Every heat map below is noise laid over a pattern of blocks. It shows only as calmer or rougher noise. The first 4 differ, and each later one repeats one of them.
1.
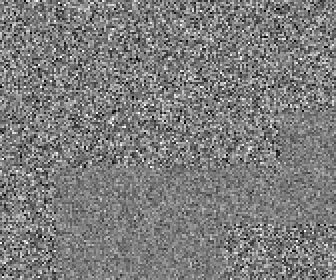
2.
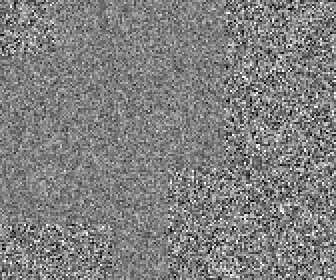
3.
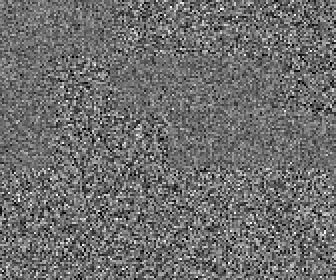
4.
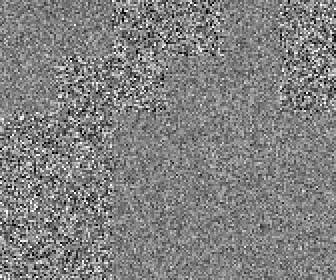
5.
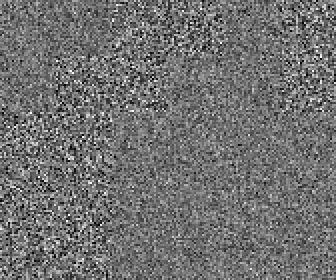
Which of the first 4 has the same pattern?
4
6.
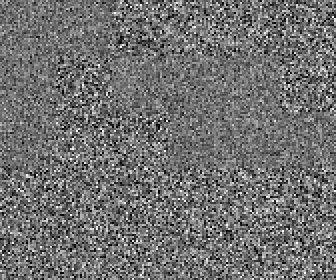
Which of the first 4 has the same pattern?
3
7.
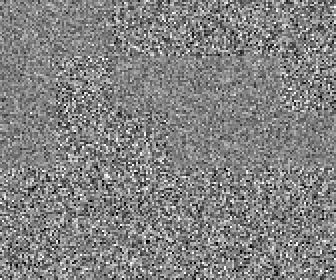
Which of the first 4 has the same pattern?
3
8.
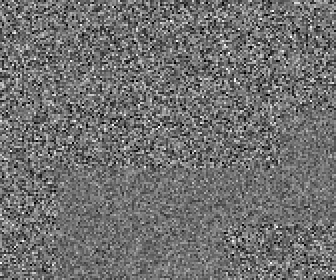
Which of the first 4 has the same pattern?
1
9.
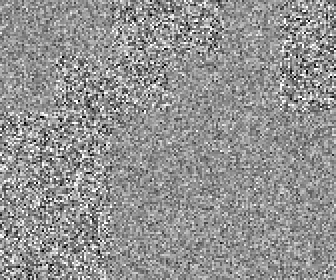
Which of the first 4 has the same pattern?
4
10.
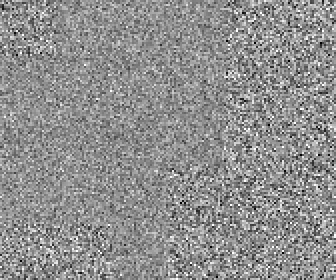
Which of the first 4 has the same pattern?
2
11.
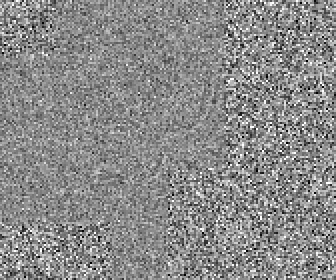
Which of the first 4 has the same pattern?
2
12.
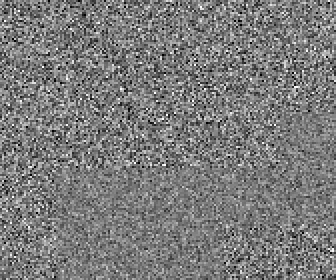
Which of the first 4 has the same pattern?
1
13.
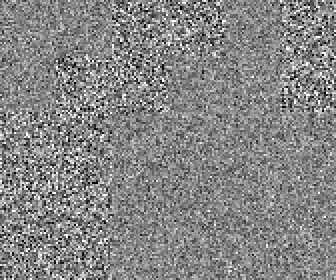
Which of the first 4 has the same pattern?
4
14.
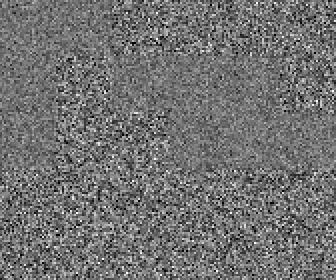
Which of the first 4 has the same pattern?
3
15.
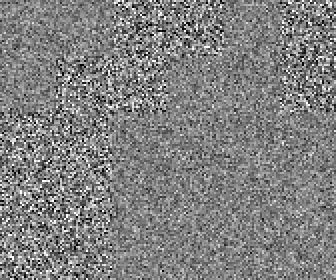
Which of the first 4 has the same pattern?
4
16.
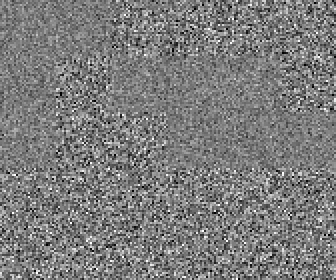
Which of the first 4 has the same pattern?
3
